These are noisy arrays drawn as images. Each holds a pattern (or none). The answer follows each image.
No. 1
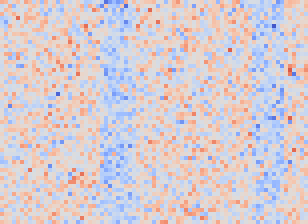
bands of columns
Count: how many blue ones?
2
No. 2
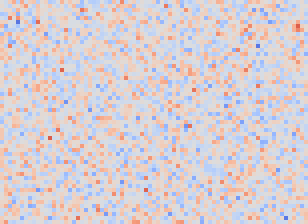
only noise
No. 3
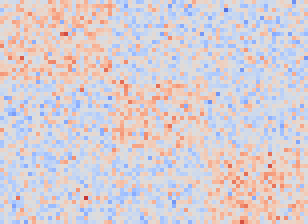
blocks along the diagonal
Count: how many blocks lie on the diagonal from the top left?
3
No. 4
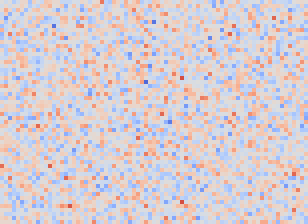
only noise
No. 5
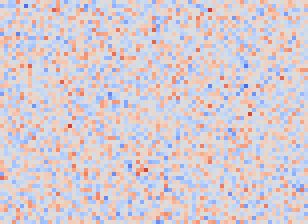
only noise
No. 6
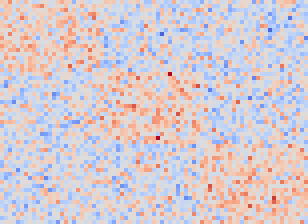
blocks along the diagonal
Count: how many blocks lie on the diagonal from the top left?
3
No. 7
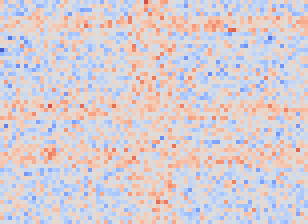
bands of rows crossing bands of columns
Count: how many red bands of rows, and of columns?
3 and 1
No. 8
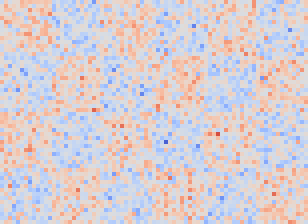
a checkerboard
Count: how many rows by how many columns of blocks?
4 by 6
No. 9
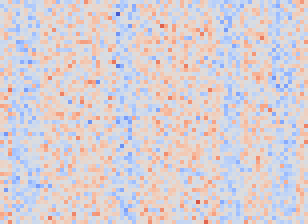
bands of columns
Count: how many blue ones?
4
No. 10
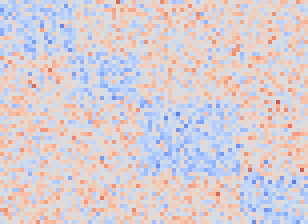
blocks along the diagonal
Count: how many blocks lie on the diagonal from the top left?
4
